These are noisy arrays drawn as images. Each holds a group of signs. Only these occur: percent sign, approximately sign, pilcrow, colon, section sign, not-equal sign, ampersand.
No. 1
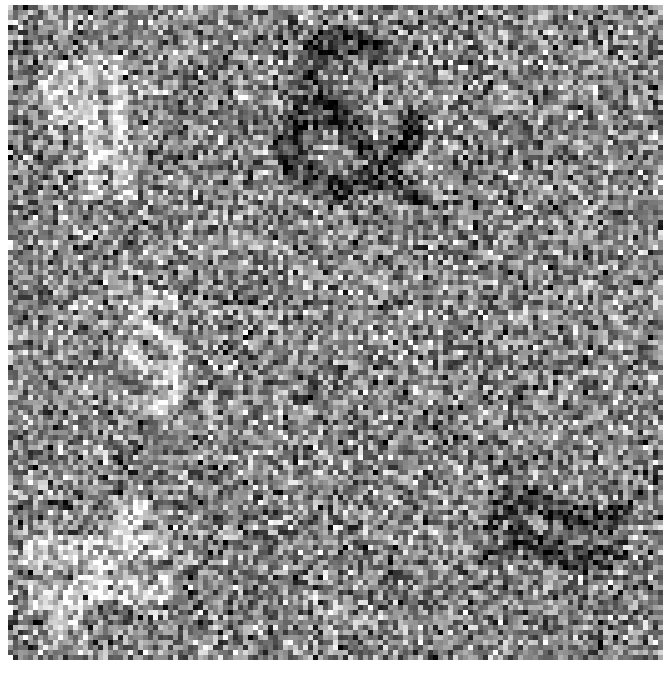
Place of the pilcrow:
top left
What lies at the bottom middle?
nothing
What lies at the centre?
nothing
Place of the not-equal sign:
bottom left
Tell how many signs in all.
5
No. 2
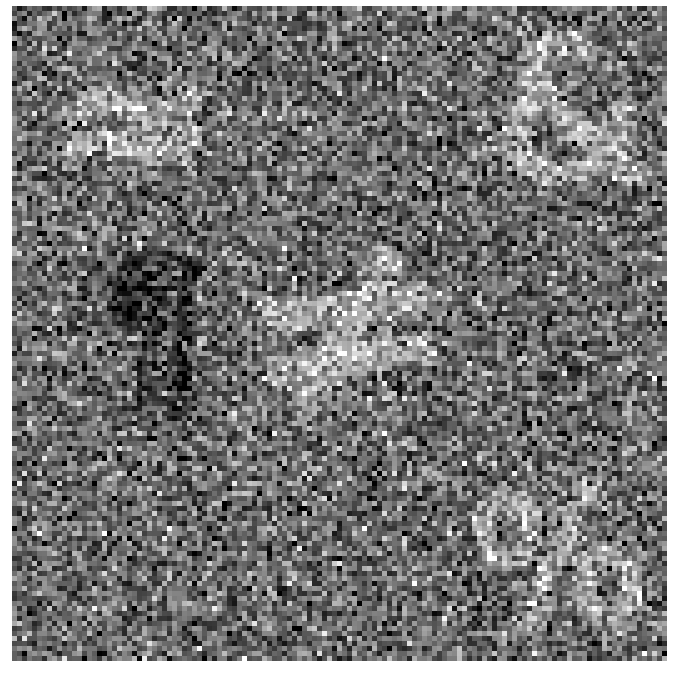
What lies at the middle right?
nothing
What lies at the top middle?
nothing
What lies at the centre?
not-equal sign
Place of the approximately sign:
top left
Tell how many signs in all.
5
